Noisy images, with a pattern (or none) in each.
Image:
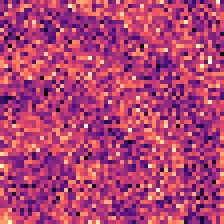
rings round one point
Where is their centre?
bottom left
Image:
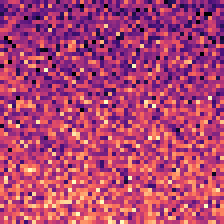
a smooth slope
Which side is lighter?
bottom
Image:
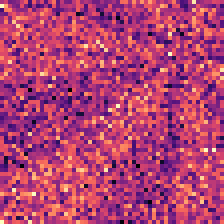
spokes from one point
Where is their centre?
top right
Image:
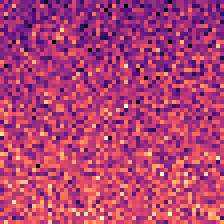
a smooth slope
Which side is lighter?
bottom
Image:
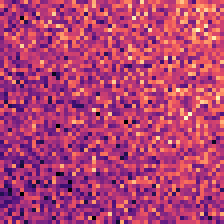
a smooth slope
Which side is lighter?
top right
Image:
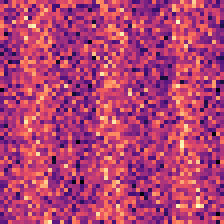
vertical stripes
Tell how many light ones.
3
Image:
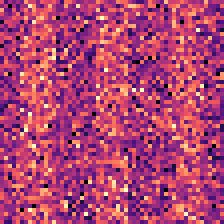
vertical stripes
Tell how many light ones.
3
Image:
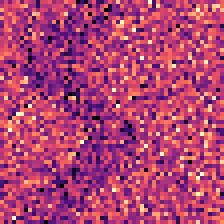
a wavy band
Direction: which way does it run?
top to bottom
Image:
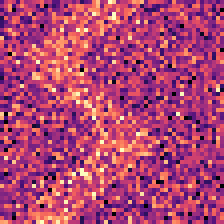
a wavy band
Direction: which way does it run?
top to bottom
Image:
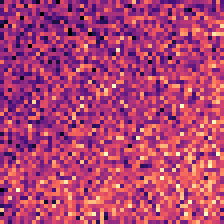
a smooth slope
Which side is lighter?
bottom right
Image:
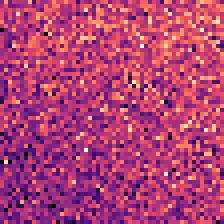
a smooth slope
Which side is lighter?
top right
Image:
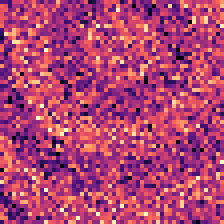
rings round one point
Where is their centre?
top middle
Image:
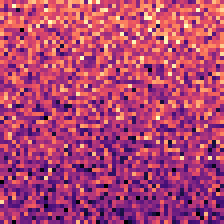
a smooth slope
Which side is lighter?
top
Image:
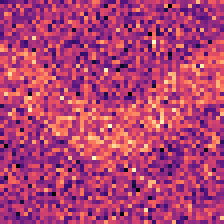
a wavy band
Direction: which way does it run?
left to right
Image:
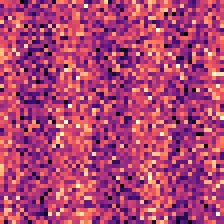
vertical stripes
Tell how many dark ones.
3
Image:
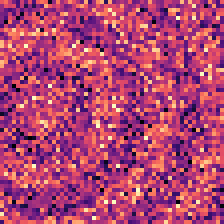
rings round one point
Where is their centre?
middle left
